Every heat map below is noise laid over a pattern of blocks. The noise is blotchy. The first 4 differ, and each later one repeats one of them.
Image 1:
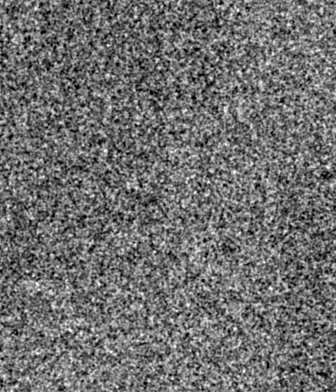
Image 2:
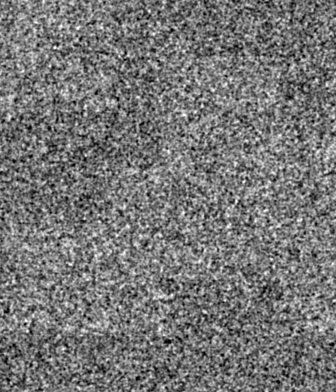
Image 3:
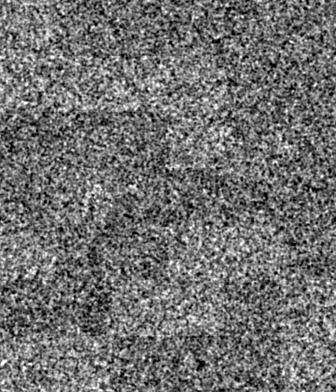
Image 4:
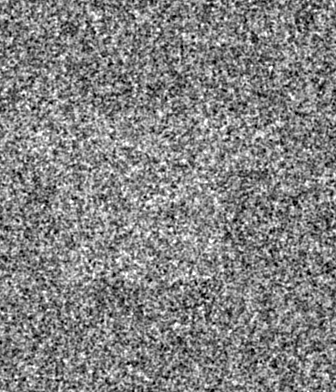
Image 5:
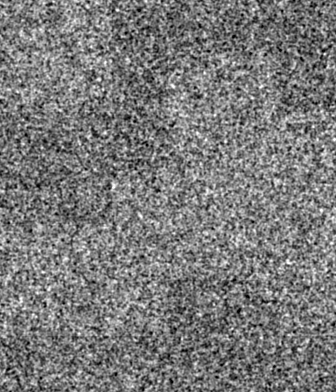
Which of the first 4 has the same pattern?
2
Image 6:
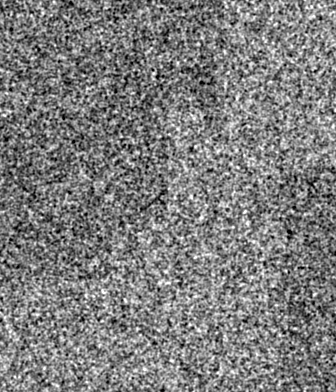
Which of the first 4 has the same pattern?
1
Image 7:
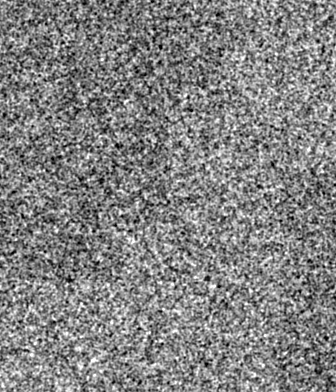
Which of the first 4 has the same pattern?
1
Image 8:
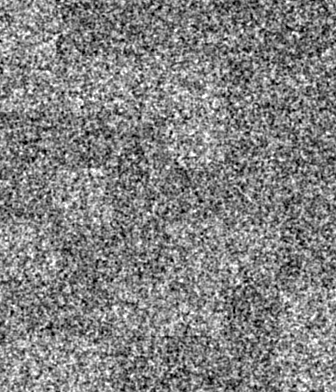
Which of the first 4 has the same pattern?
3
